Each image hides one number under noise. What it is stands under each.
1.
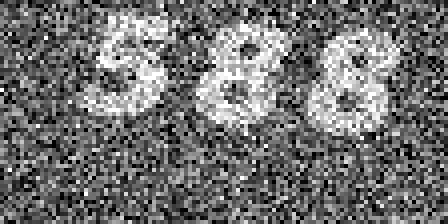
588
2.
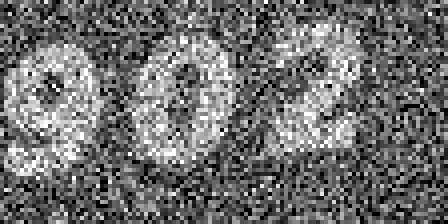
902
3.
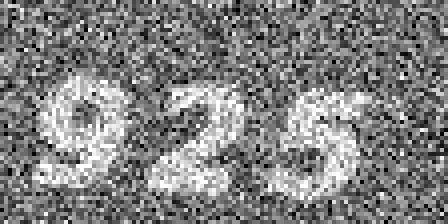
925
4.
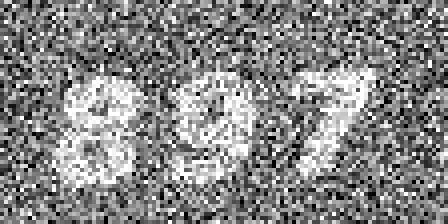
897
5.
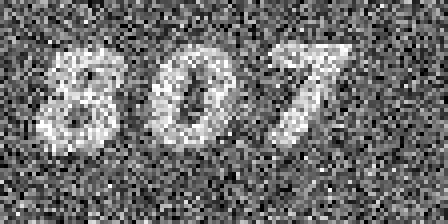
807
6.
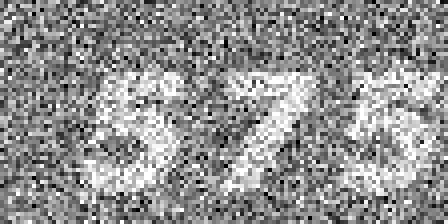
575
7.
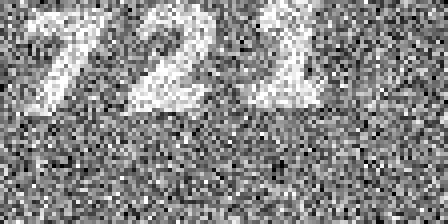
721
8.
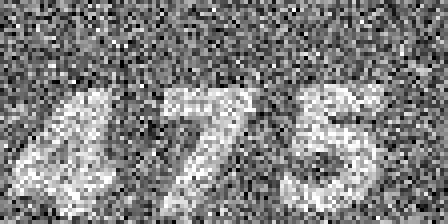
475
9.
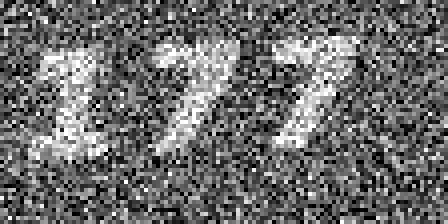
177
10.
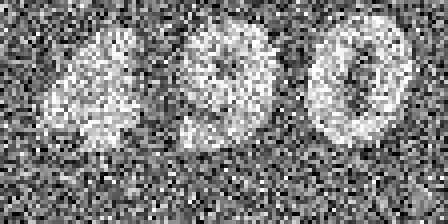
490
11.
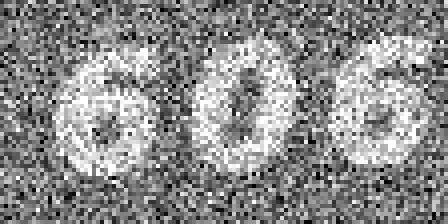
606
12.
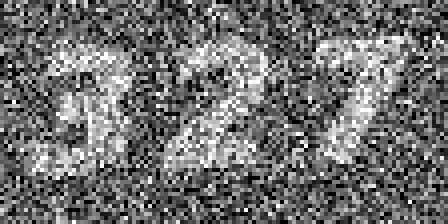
327
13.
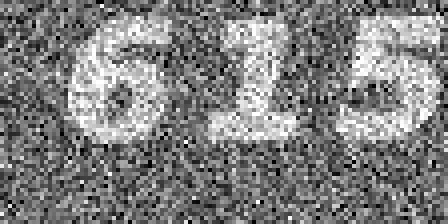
615
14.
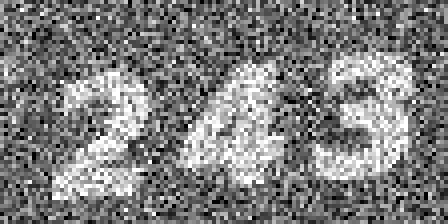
243
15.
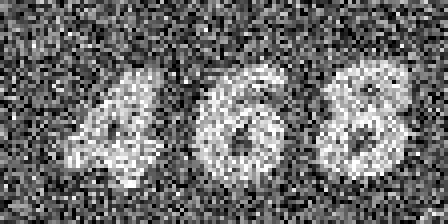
468
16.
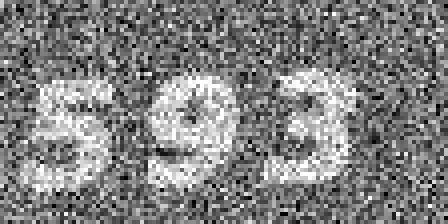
593
